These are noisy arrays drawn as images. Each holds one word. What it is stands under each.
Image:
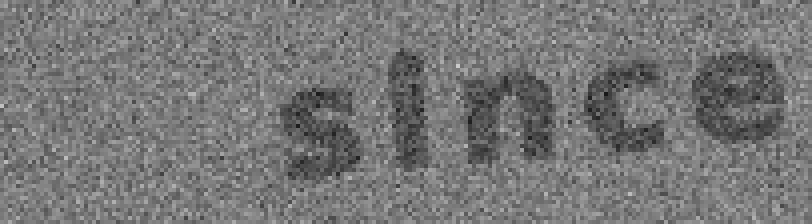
since
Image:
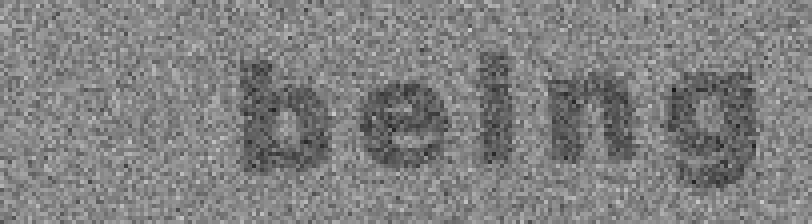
being
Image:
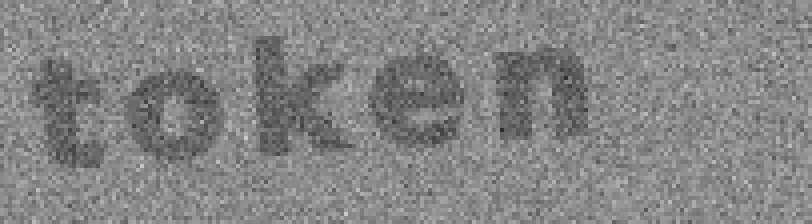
token
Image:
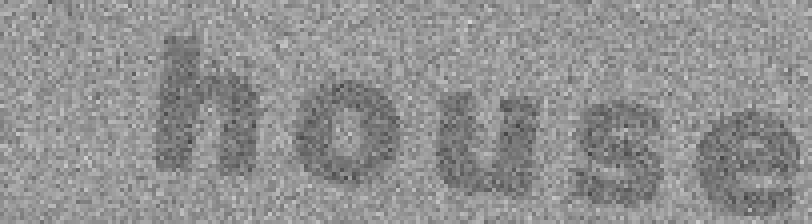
house
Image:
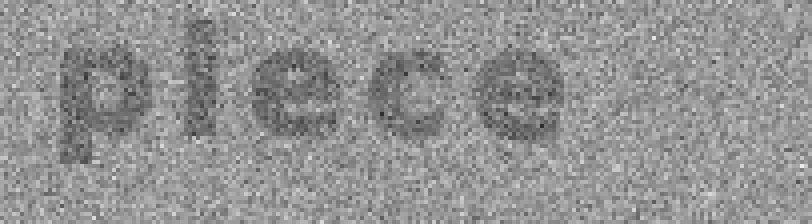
piece
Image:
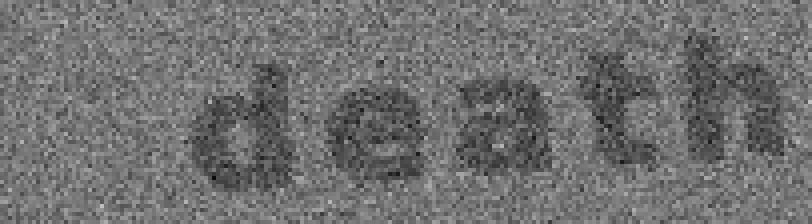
death
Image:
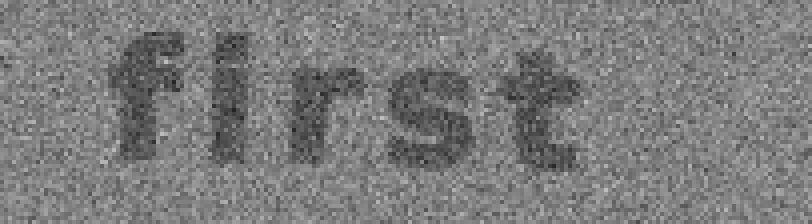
first
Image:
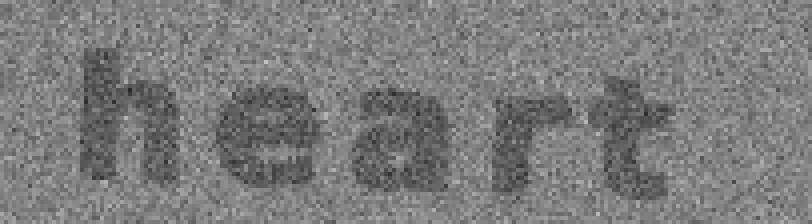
heart
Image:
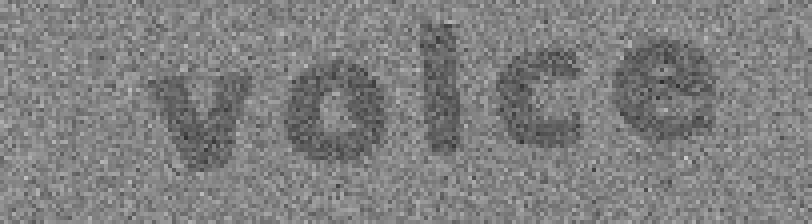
voice
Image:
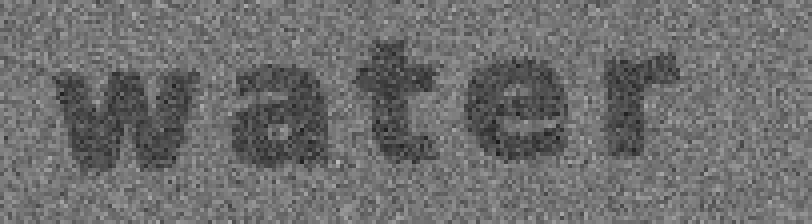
water
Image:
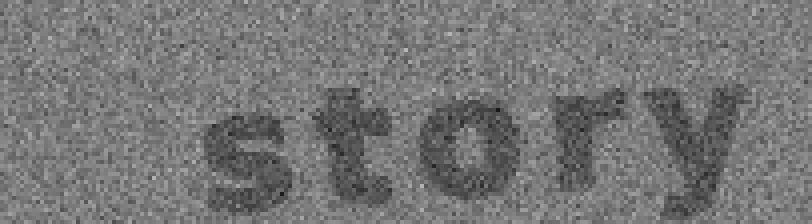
story
